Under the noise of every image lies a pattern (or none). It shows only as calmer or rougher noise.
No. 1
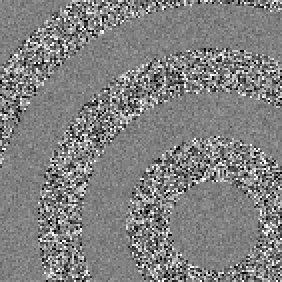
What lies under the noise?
rings round one point
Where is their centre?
bottom right
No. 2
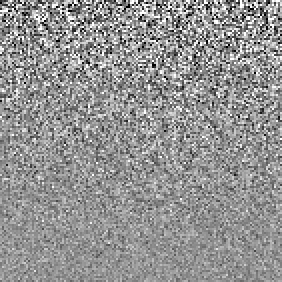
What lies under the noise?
a smooth slope
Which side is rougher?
top
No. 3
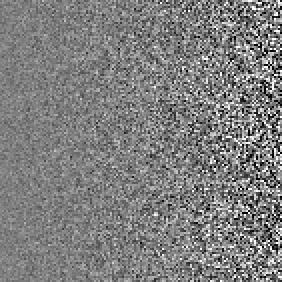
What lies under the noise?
a smooth slope
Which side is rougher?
right
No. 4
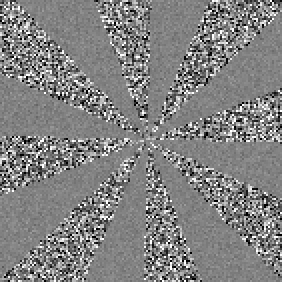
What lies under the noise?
spokes from one point
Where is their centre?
centre
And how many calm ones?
8
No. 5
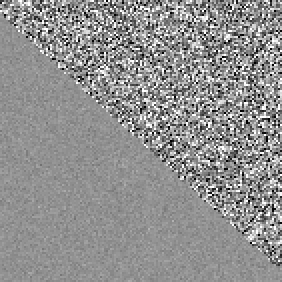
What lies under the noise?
a sharp edge
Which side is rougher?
top right
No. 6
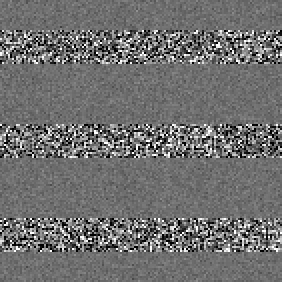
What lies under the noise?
horizontal stripes
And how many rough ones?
3
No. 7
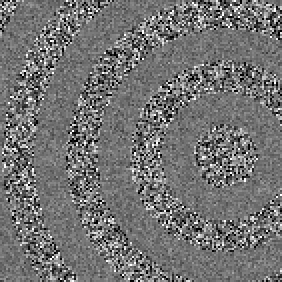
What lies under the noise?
rings round one point
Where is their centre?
middle right
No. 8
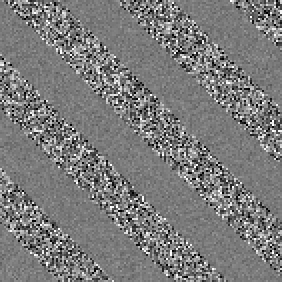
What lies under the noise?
diagonal stripes
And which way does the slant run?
top left to bottom right
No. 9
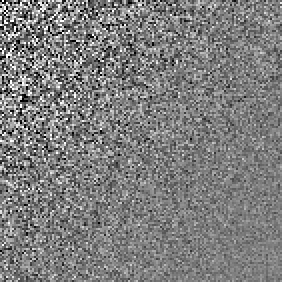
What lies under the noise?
a smooth slope
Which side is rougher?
top left
